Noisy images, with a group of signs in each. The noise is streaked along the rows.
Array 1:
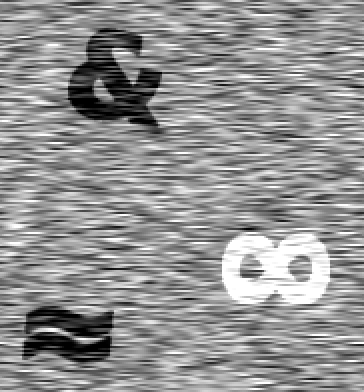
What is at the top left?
ampersand
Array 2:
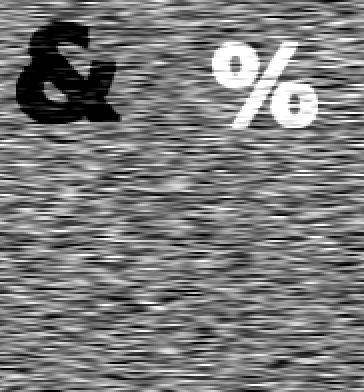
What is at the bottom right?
nothing
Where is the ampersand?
top left
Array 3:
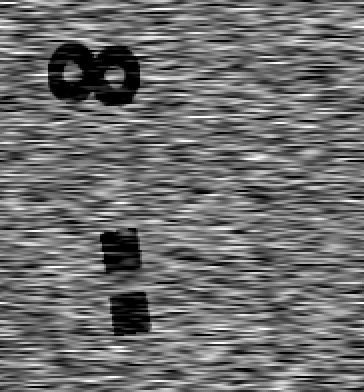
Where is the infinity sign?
top left
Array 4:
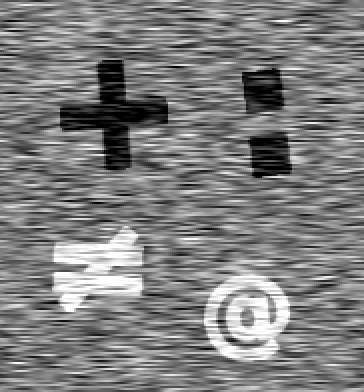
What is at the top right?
colon
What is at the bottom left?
not-equal sign
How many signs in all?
4
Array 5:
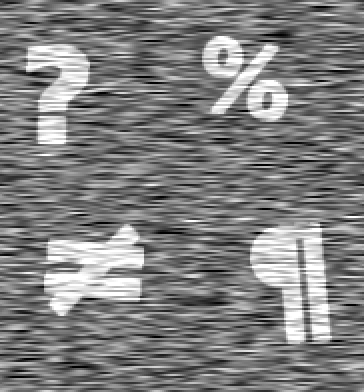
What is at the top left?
question mark
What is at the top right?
percent sign
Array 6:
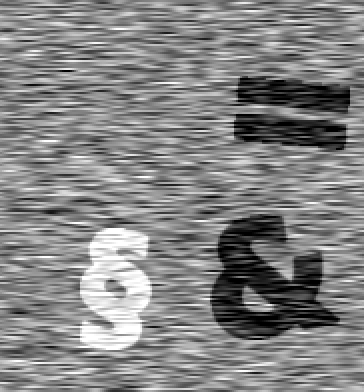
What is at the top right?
equals sign
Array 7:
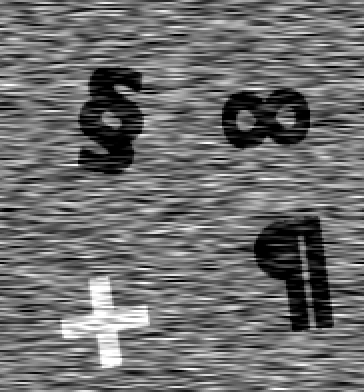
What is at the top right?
infinity sign
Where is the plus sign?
bottom left
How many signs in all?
4
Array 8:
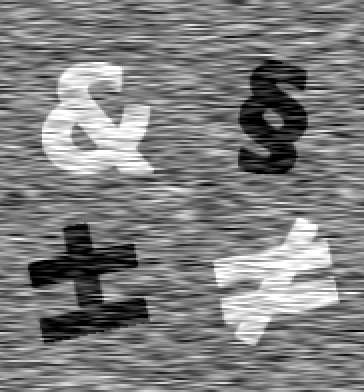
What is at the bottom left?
plus-minus sign
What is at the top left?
ampersand
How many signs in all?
4
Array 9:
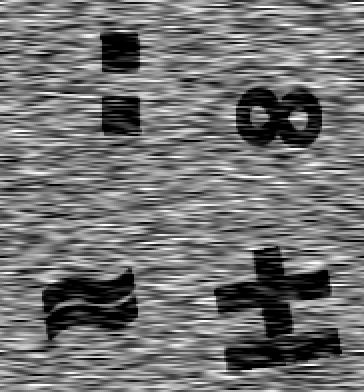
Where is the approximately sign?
bottom left
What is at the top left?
colon
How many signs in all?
4
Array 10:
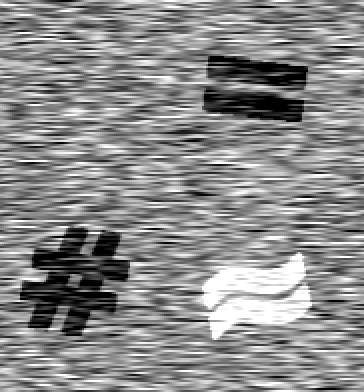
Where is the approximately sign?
bottom right
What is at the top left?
nothing
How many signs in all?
3
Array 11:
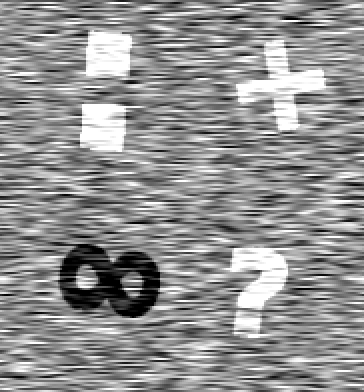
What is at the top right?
plus sign
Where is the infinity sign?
bottom left
